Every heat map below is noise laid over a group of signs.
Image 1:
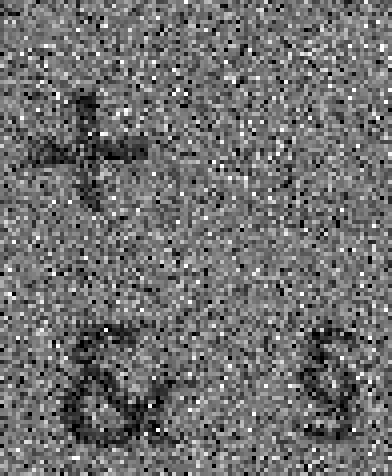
top left: plus sign; bottom left: ampersand; bottom right: section sign
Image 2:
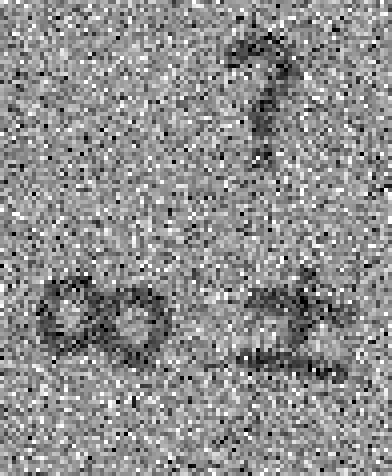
top right: question mark; bottom left: infinity sign; bottom right: plus-minus sign
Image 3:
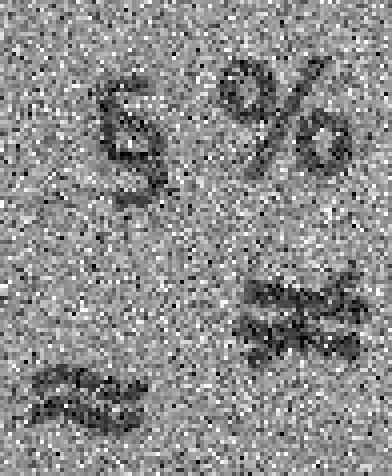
top left: section sign; top right: percent sign; bottom left: approximately sign; bottom right: not-equal sign
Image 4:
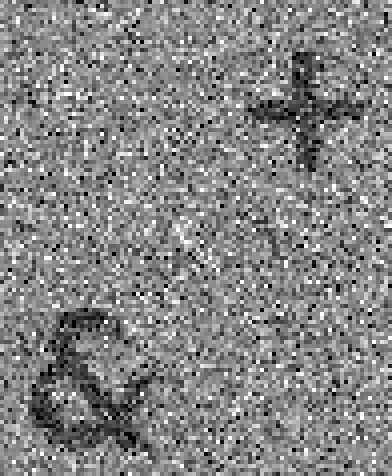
top right: plus sign; bottom left: ampersand
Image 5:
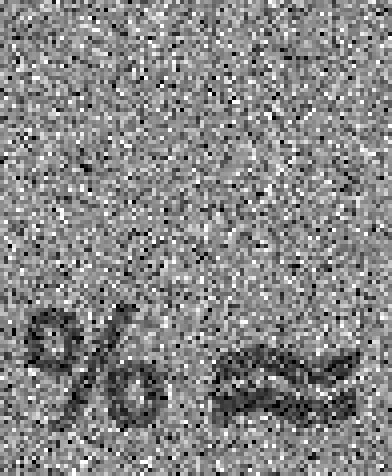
bottom left: percent sign; bottom right: approximately sign
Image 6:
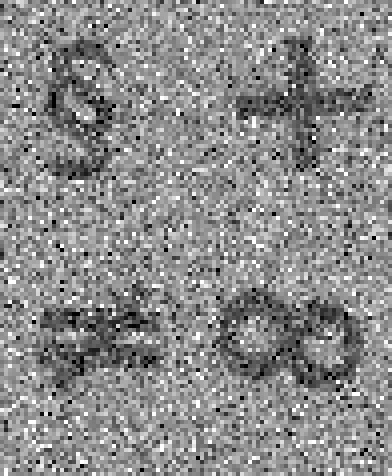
top left: section sign; top right: plus sign; bottom left: not-equal sign; bottom right: infinity sign
